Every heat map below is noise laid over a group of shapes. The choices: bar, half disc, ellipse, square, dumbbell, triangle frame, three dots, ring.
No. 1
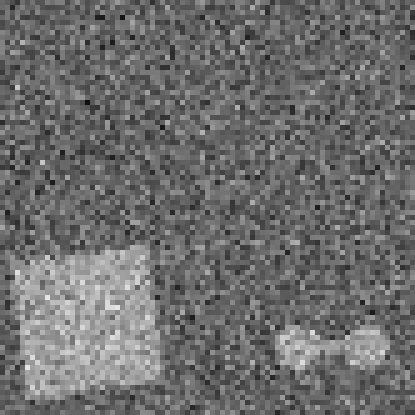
bottom left: square; bottom right: dumbbell
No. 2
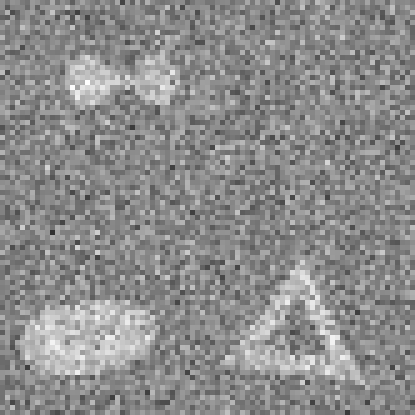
top left: dumbbell; bottom left: ellipse; bottom right: triangle frame
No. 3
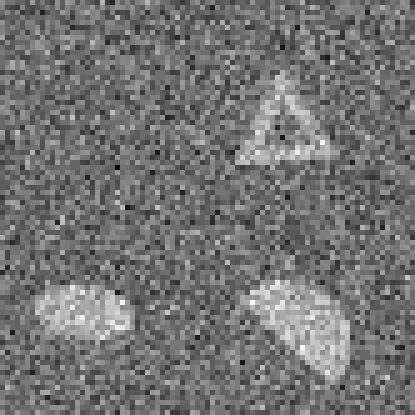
top right: triangle frame; bottom left: ellipse; bottom right: half disc
